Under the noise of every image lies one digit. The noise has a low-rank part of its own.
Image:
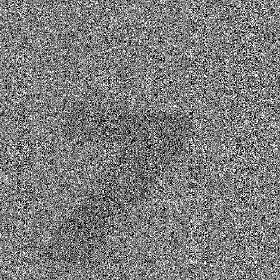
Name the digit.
7
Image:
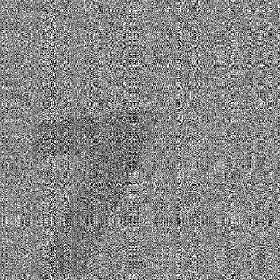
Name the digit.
7
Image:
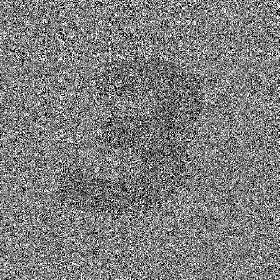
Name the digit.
3
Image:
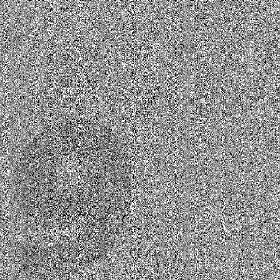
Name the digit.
9
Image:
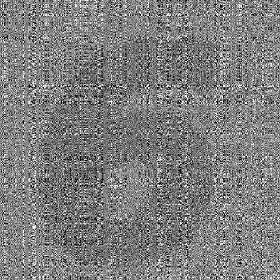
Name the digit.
6
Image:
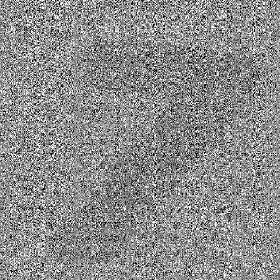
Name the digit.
7
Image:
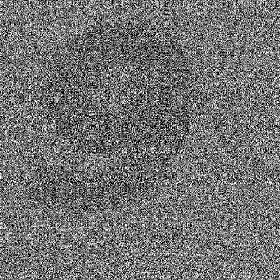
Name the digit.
9
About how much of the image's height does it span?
two thirds
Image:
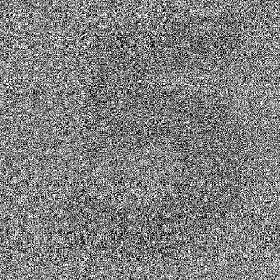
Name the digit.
5
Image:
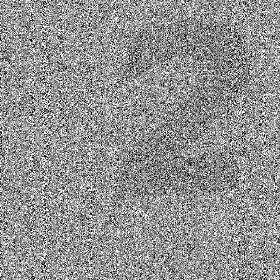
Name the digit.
2
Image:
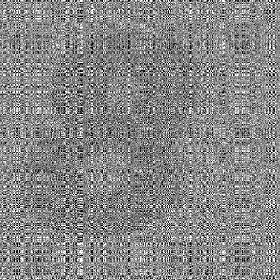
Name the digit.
8
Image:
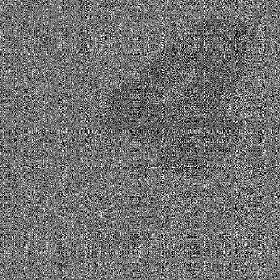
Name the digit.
4
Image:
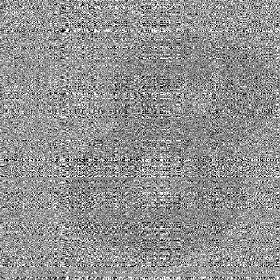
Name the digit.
8
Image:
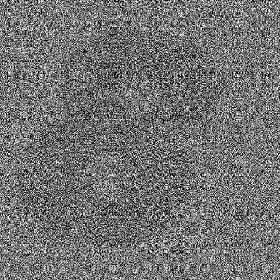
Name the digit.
8
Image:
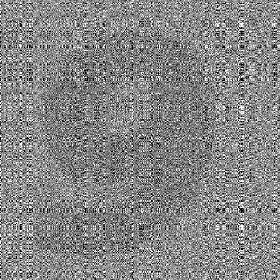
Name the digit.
9
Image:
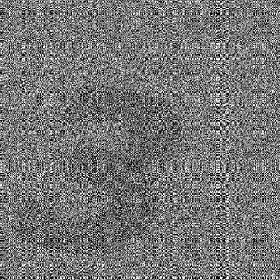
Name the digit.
3
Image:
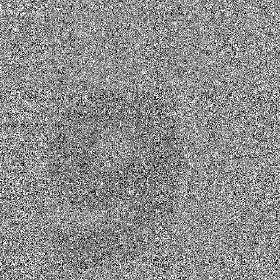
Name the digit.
9
